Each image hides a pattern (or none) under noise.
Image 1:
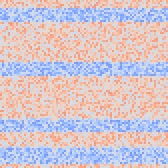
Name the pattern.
bands of rows
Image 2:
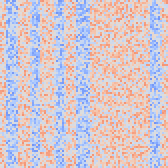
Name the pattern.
bands of columns
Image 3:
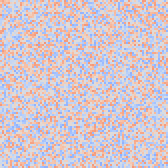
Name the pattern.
only noise
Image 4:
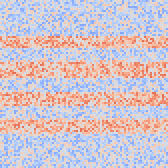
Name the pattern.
bands of rows
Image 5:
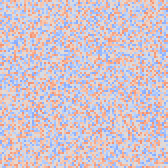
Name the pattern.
only noise
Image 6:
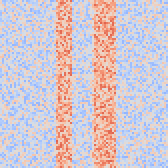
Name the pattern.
bands of columns
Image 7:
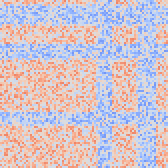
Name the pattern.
bands of rows crossing bands of columns
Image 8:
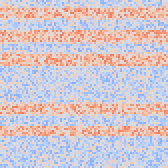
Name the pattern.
bands of rows
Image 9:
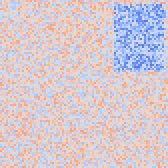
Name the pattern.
one block
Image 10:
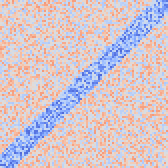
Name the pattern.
a diagonal band
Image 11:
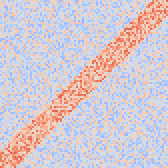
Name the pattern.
a diagonal band
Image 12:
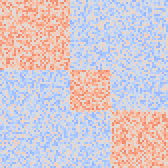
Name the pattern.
blocks along the diagonal
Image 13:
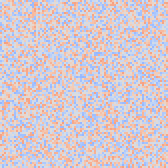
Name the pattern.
only noise
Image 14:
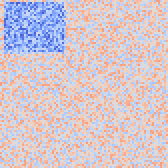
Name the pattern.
one block
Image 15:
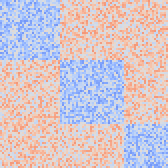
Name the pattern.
blocks along the diagonal
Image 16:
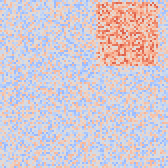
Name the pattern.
one block
